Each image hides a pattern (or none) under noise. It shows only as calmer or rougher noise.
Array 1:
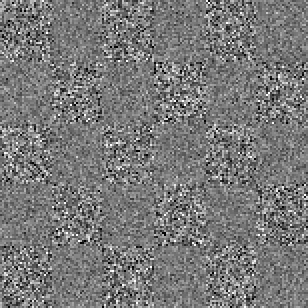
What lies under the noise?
a checkerboard
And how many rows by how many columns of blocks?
5 by 6
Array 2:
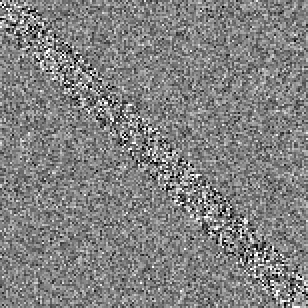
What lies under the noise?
a diagonal band
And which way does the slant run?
top left to bottom right
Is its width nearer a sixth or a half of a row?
a sixth
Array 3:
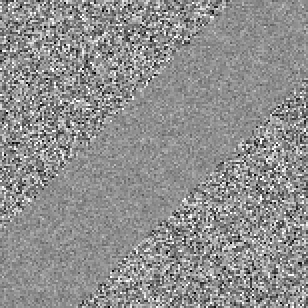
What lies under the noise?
a diagonal band
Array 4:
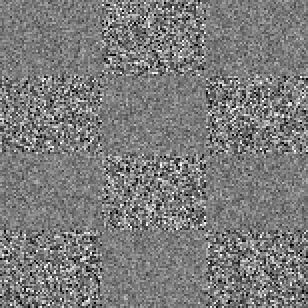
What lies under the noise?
a checkerboard
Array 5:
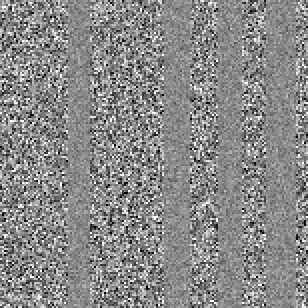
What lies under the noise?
bands of columns
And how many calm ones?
4
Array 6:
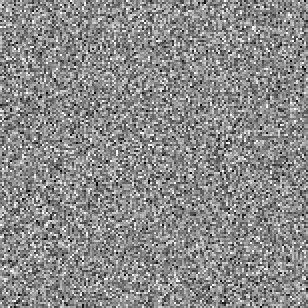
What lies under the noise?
only noise
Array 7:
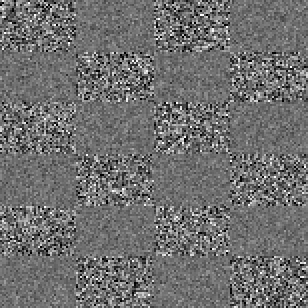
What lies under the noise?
a checkerboard
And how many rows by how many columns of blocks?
6 by 4
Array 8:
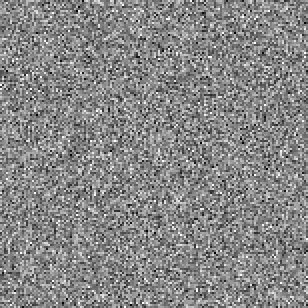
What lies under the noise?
only noise
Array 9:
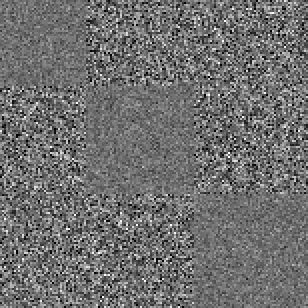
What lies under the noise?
blocks along the diagonal
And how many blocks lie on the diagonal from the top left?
3
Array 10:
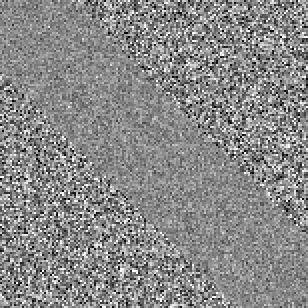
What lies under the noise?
a diagonal band
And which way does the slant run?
top left to bottom right
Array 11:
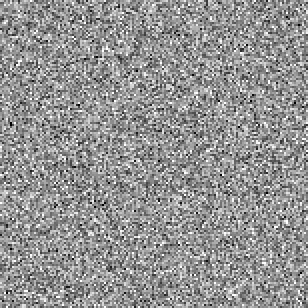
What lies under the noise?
only noise
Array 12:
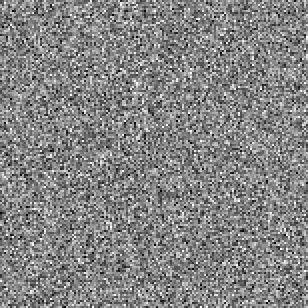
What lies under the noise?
only noise
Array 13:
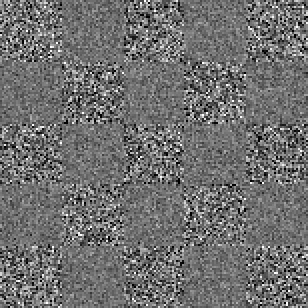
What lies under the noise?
a checkerboard
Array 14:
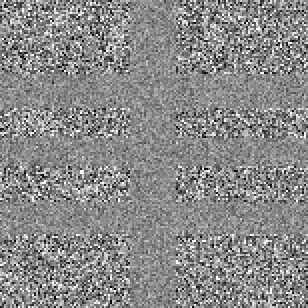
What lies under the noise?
bands of rows crossing bands of columns
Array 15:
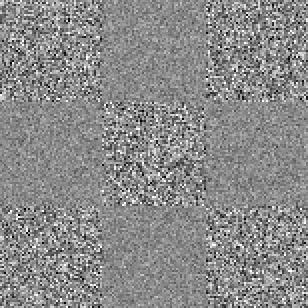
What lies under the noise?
a checkerboard
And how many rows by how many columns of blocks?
3 by 3
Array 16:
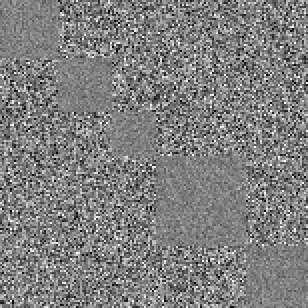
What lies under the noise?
blocks along the diagonal
